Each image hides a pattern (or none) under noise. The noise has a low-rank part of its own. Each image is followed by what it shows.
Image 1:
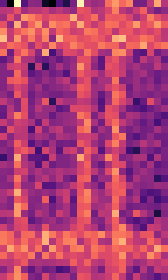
bands of rows crossing bands of columns
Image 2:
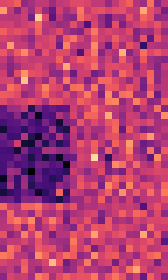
one block
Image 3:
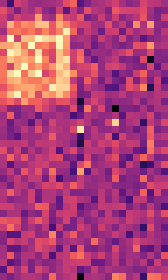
one block
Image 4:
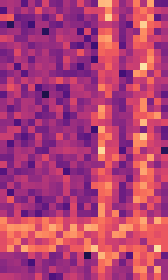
bands of rows crossing bands of columns
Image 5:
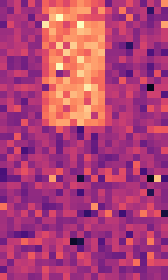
one block
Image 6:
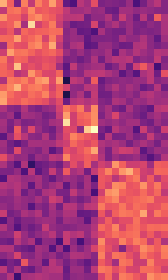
blocks along the diagonal
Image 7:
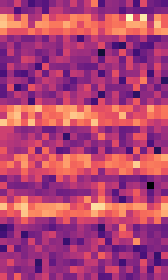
bands of rows
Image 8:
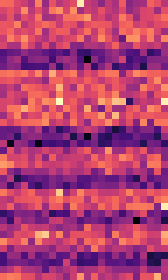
bands of rows
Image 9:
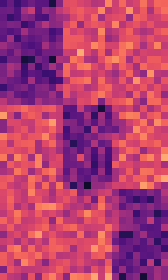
blocks along the diagonal
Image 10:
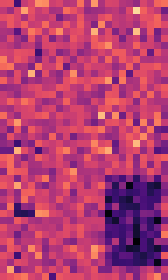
one block
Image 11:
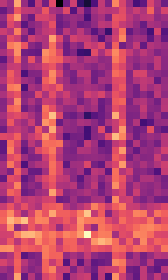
bands of rows crossing bands of columns
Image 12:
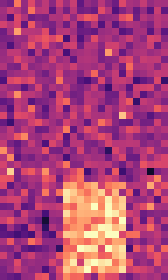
one block
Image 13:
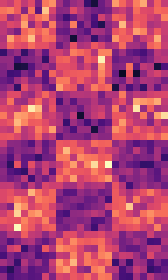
a checkerboard
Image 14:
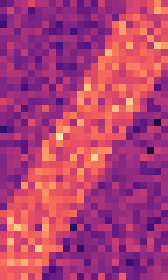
a diagonal band
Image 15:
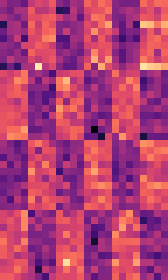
a checkerboard
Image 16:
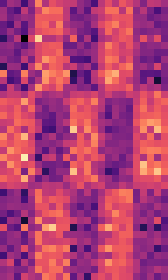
a checkerboard
